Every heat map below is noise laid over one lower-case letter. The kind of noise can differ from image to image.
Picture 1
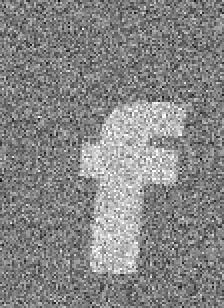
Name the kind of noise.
low rank plus noise
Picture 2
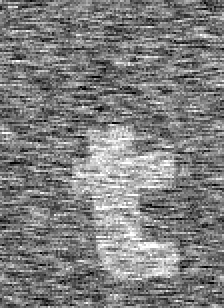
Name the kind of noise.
streaked along the rows
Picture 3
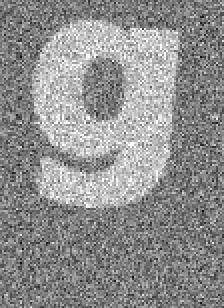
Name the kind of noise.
low rank plus noise
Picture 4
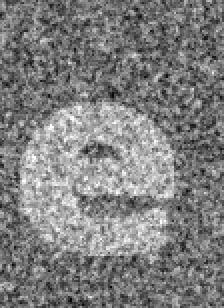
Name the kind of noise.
blotchy
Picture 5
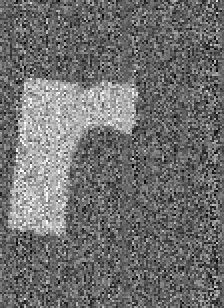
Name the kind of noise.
columns of uneven size
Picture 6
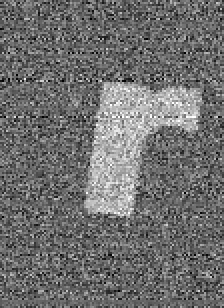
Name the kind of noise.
rows of uneven size
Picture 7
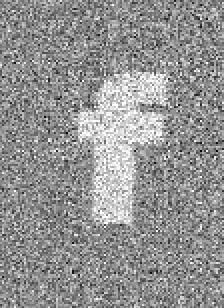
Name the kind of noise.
low rank plus noise
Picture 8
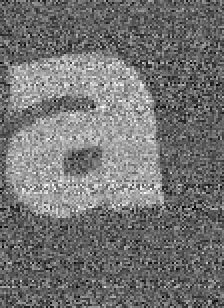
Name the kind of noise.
rows of uneven size
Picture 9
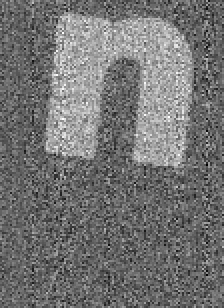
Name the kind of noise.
columns of uneven size
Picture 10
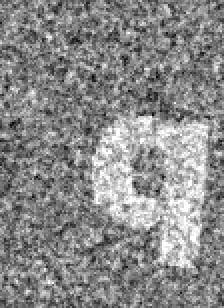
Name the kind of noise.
blotchy
